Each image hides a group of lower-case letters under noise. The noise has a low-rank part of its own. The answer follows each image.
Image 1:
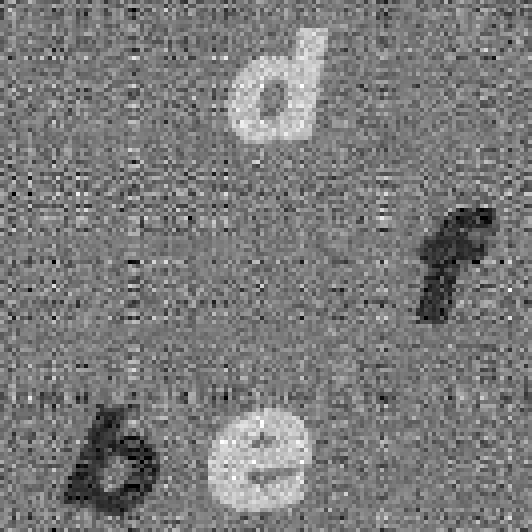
top middle: light d; middle right: dark f; bottom left: dark b; bottom middle: light e
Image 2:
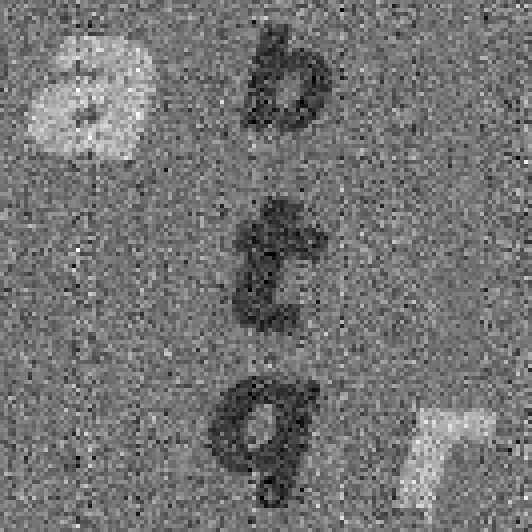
top left: light a; top middle: dark b; centre: dark t; bottom middle: dark q; bottom right: light r
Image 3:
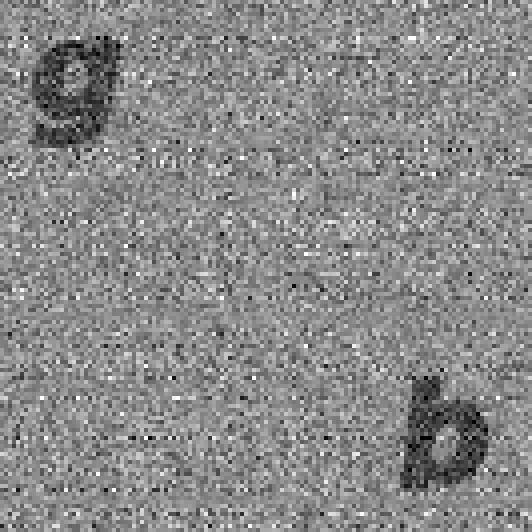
top left: dark g; bottom right: dark b
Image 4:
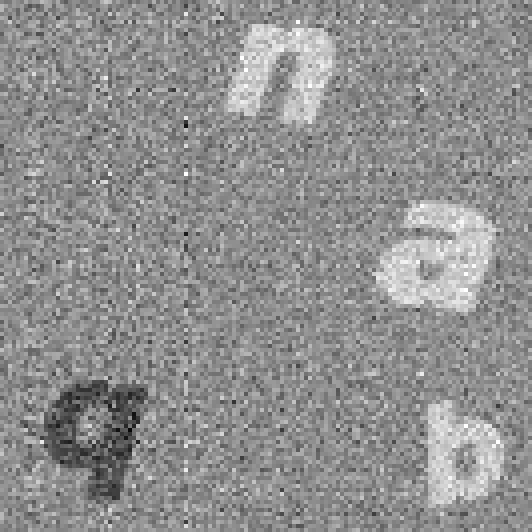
top middle: light n; middle right: light a; bottom left: dark q; bottom right: light b
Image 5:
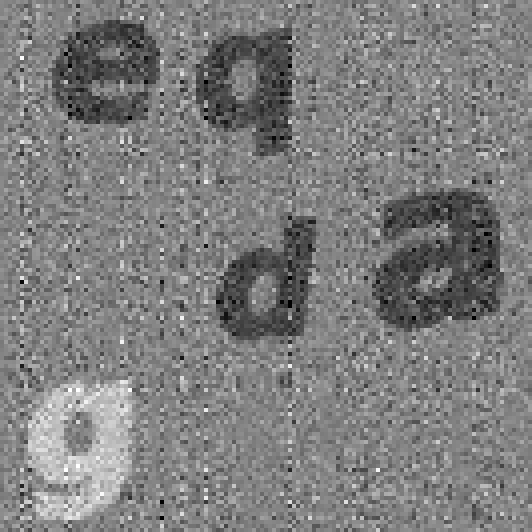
top left: dark e; top middle: dark q; centre: dark d; middle right: dark a; bottom left: light g
